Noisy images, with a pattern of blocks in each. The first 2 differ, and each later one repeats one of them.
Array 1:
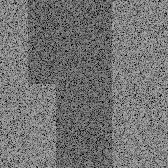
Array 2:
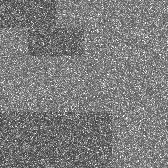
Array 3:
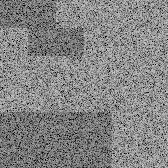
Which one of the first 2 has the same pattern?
2
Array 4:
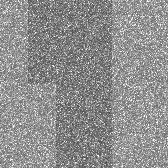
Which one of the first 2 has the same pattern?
1
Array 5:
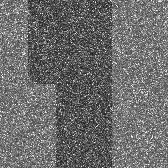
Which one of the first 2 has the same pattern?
1
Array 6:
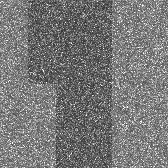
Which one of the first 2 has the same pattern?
1
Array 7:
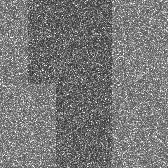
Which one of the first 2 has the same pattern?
1
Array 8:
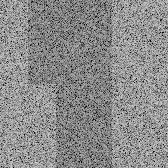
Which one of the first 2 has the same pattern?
1
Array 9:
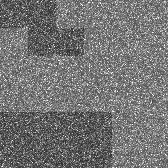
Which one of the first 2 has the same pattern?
2
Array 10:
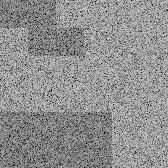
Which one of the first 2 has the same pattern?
2
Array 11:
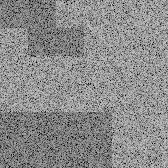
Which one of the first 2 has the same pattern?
2
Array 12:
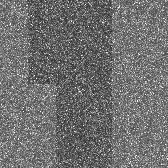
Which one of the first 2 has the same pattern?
1
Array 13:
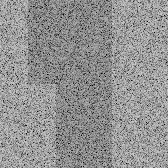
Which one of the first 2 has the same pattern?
1
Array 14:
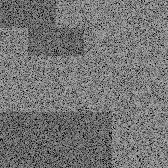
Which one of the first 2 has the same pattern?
2
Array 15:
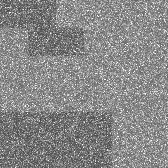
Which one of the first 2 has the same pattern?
2
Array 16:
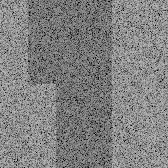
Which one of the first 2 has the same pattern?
1
